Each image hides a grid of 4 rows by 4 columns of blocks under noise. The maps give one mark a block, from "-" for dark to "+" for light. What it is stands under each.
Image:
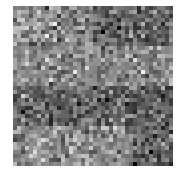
+ + - -
+ + + +
- - - -
+ + + -
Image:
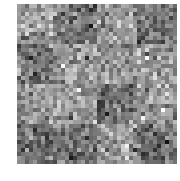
+ - + -
- + + +
+ + - +
- - + -
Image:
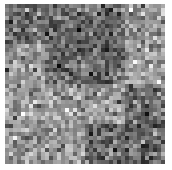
- - - +
+ - - +
+ + + -
+ + - -
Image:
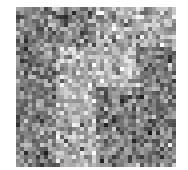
- - + +
- + + -
- + - -
- + - -
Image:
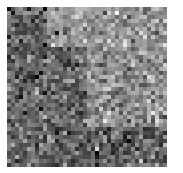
- + + +
- - + +
- - + +
- - - -
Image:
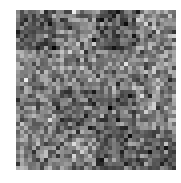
- + - +
+ + + +
+ - - +
+ + - -
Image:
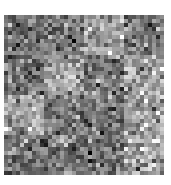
- - + -
- + - +
+ - - +
- - - +
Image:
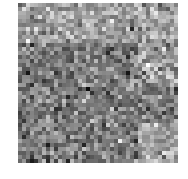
+ + + +
- - - +
- - - -
- - - +
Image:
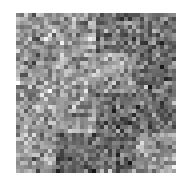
+ + - -
+ + + -
+ + - -
+ - - +
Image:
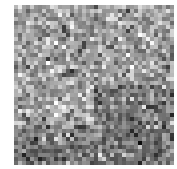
+ + + +
+ + + +
+ + - -
- - - -
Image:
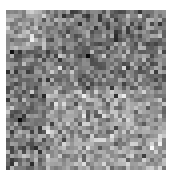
+ - - -
- - - -
- + + +
- + + +
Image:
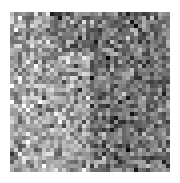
+ - - -
+ + - -
+ + - -
+ + - -
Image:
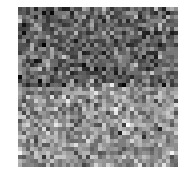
- - - -
- - - -
+ + + +
+ + + +
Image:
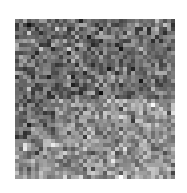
- - - -
- - - -
- + + +
+ + + +
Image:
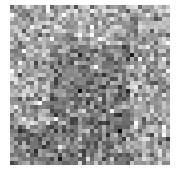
+ + + +
+ - - +
+ - - +
- - - +
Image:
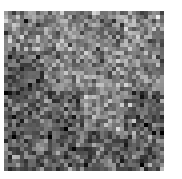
+ + + +
- + + +
- - + -
- - - -
